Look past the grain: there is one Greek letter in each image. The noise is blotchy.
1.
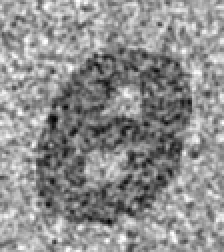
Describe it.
dark theta
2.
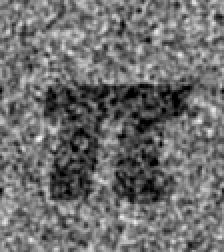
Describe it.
dark pi
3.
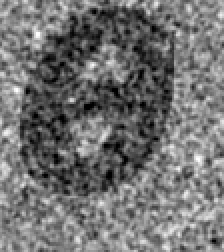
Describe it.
dark theta
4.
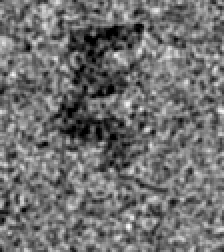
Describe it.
dark xi
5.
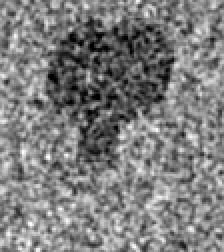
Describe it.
dark phi
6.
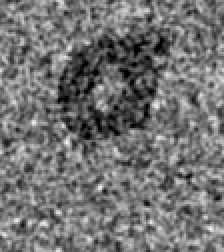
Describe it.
dark sigma
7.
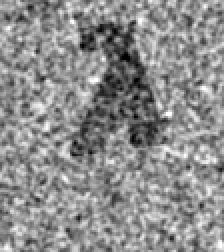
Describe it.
dark lambda
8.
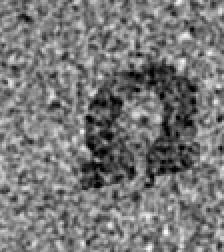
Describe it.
dark omega
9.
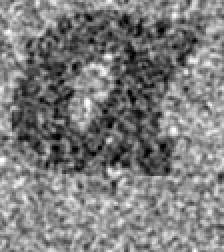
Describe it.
dark alpha
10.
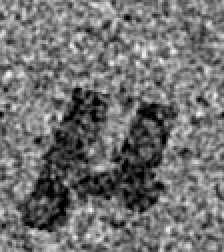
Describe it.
dark mu
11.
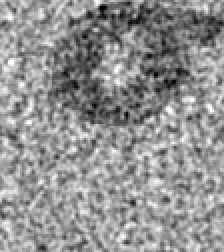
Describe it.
dark sigma
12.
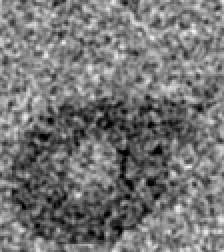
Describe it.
dark sigma
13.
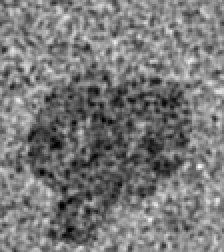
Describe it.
dark phi
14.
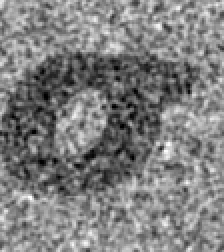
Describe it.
dark sigma
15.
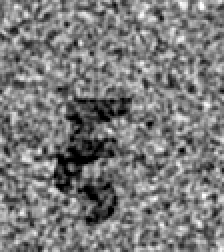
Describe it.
dark xi
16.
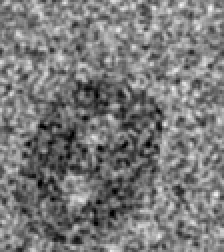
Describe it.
dark theta
